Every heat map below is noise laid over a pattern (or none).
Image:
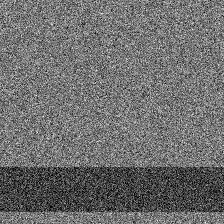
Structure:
one horizontal stripe
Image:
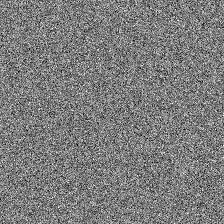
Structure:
only noise
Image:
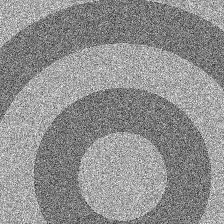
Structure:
rings round one point
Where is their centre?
bottom middle
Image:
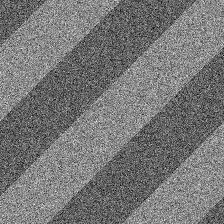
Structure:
diagonal stripes
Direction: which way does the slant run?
bottom left to top right
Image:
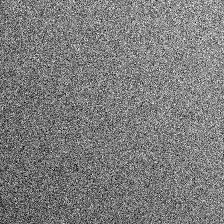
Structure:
a smooth slope
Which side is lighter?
top right
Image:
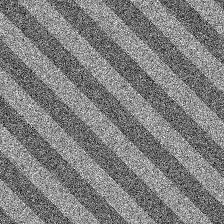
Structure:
diagonal stripes
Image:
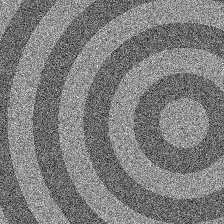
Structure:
rings round one point
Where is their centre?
middle right
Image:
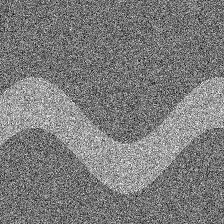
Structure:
a wavy band
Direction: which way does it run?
left to right
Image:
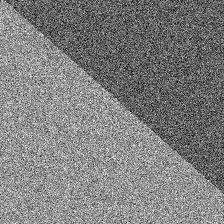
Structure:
a sharp edge
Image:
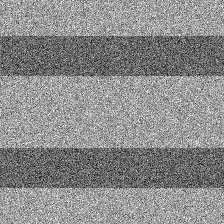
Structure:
horizontal stripes
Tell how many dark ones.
2
